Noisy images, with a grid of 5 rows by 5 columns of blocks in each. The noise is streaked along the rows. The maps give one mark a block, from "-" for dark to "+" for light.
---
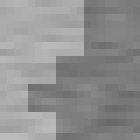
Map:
+ + + - -
+ + + - -
+ + - - -
+ - - - -
+ + - - -
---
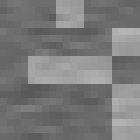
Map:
- - + - -
- - - - +
- + + + -
- - - - +
- - - - +
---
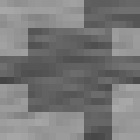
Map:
+ + + - -
+ - - - +
- - - - -
+ - - - +
+ + + - +
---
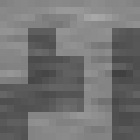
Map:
+ + + + +
+ - + + -
+ - - + -
- - - + -
- + + + -
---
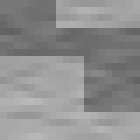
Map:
- - + + +
- - - - -
+ + + - -
+ + + - -
+ + + + +
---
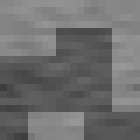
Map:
+ + + + +
+ + - - +
- - - - +
- - - - +
- + + - -
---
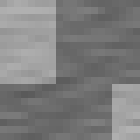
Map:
+ + - - -
+ + - - -
+ + - - -
- - - - +
- - - - +
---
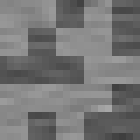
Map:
+ + - + -
+ - + + -
- - - + +
+ + + + -
+ - + - -
